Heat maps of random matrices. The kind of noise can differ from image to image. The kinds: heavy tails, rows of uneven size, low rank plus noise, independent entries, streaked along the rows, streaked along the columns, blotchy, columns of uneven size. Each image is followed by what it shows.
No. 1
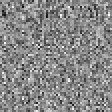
low rank plus noise
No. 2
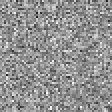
low rank plus noise
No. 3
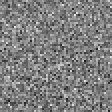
independent entries
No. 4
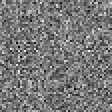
low rank plus noise
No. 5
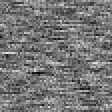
streaked along the rows
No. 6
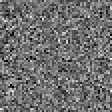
low rank plus noise
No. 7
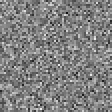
independent entries
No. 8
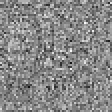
low rank plus noise
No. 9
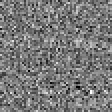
low rank plus noise
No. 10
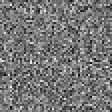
low rank plus noise
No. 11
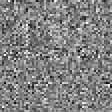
low rank plus noise
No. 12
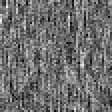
streaked along the columns
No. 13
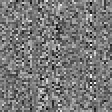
columns of uneven size
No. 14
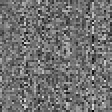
columns of uneven size
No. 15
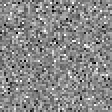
heavy tails
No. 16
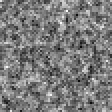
blotchy
